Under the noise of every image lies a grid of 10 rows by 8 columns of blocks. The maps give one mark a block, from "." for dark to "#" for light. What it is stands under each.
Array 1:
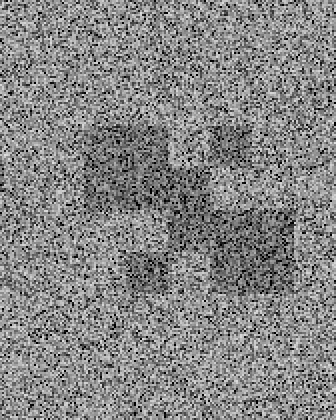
# # # # # # # #
# # # # # # # #
# # # # # # # #
# # . . # . # #
# # . . . # # #
# # # # . . . #
# # # . # . . #
# # # # # # # #
# # # # # # # #
# # # # # # # #
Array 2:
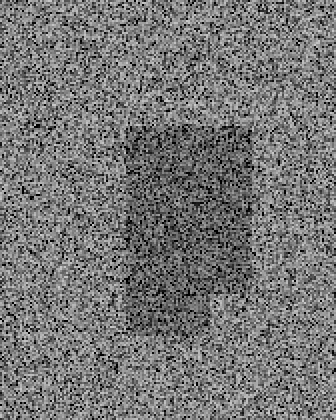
# # # # # # # #
# # # # # # # #
# # # # # # # #
# # # . . . # #
# # # . . . # #
# # # . . . # #
# # # . . . # #
# # # . . # # #
# # # # # # # #
# # # # # # # #
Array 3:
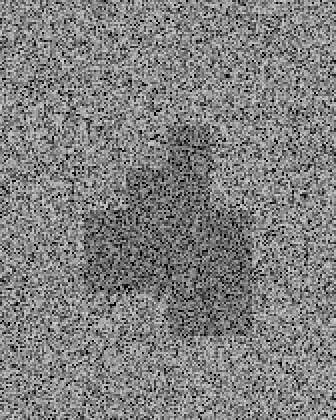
# # # # # # # #
# # # # # # # #
# # # # # # # #
# # # # . # # #
# # # . . # # #
# # . . . . # #
# # . . . . # #
# # # # . . # #
# # # # # # # #
# # # # # # # #
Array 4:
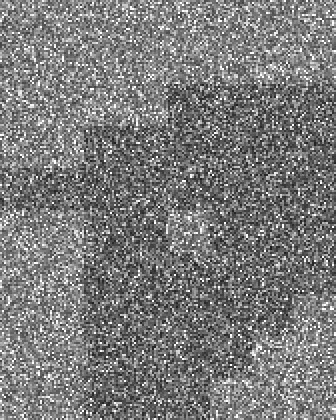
# # # # # # # #
# # # # # # # #
# # # # . . . .
# # . . . . . .
. . . . . . . .
# # . . # . . .
# # . . . . . .
# # . . . . . #
# # . . . . # #
# # . . . # # #
